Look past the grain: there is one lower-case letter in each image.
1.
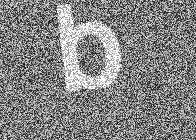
b
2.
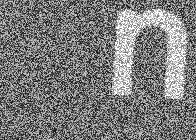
n
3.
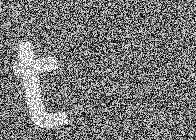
t
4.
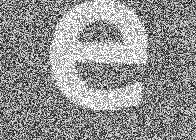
e
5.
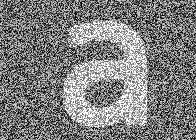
a
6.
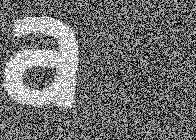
a
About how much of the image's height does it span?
two thirds
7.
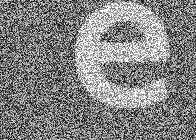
e
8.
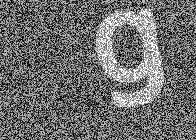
g
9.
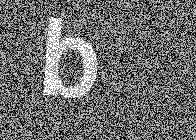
b
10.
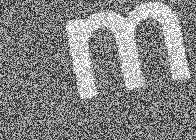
m
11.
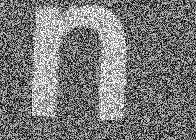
n
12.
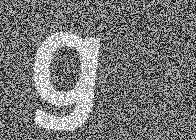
g
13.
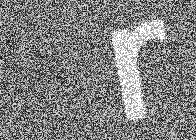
r
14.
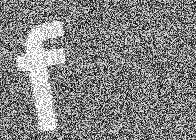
f
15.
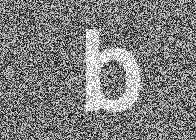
b
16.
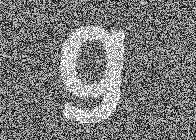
g
